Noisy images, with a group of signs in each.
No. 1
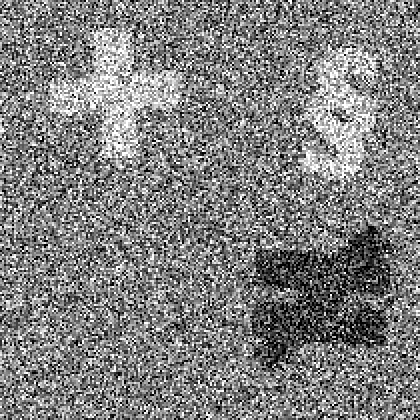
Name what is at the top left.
plus sign
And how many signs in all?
3
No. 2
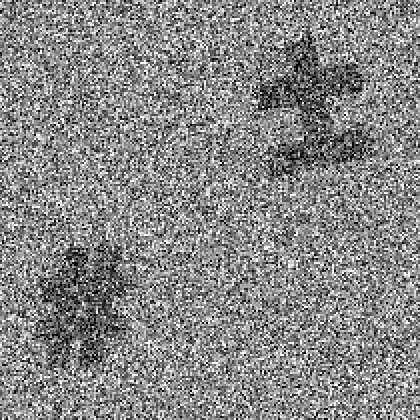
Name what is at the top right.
plus-minus sign
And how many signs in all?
2
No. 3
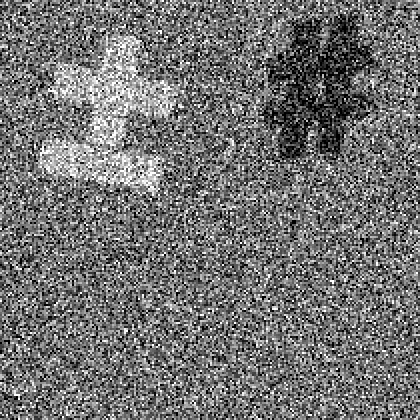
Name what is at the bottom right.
nothing
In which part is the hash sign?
top right
